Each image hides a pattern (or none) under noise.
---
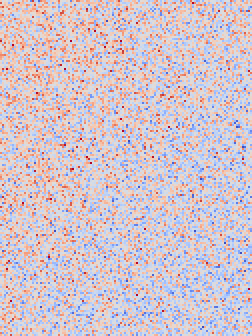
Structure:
a smooth slope
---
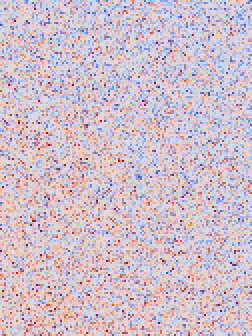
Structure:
a smooth slope
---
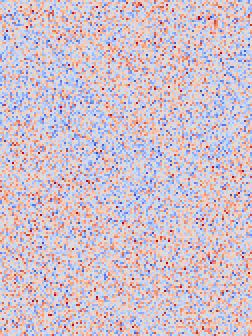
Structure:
a wavy band
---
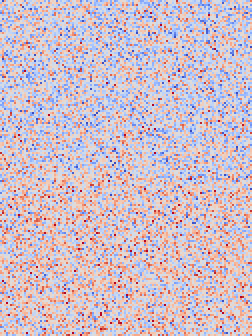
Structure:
a sharp edge
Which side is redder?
bottom
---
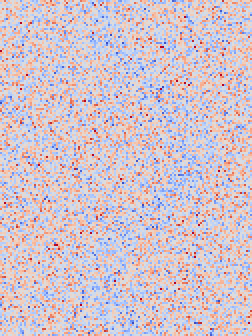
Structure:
a wavy band
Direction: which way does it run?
top to bottom
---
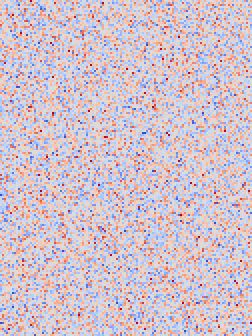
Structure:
only noise
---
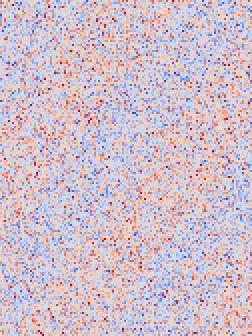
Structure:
diagonal stripes
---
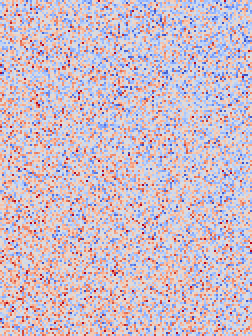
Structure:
a smooth slope
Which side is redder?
bottom left
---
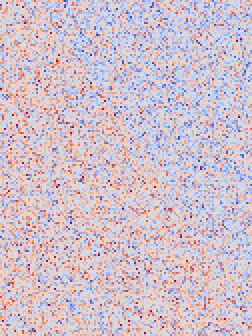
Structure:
a sharp edge
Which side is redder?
bottom left
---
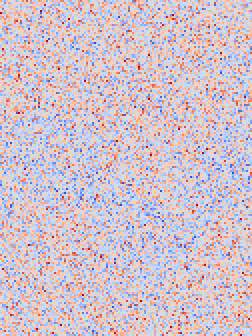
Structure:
a wavy band
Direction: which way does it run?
left to right
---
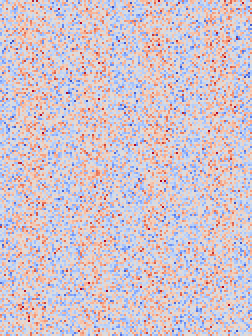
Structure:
vertical stripes
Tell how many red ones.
4
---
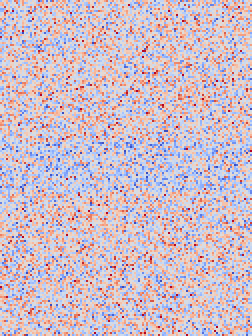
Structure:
one horizontal stripe
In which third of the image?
middle
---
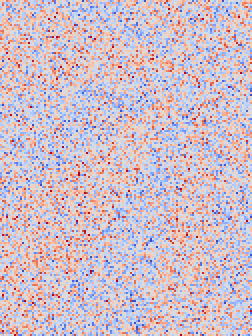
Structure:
spokes from one point
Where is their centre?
top right
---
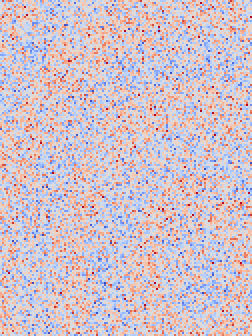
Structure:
rings round one point
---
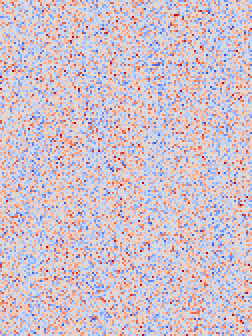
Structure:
vertical stripes
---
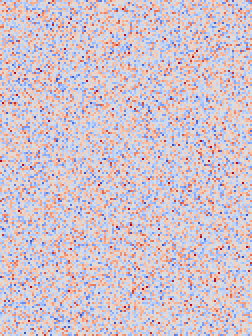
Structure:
only noise
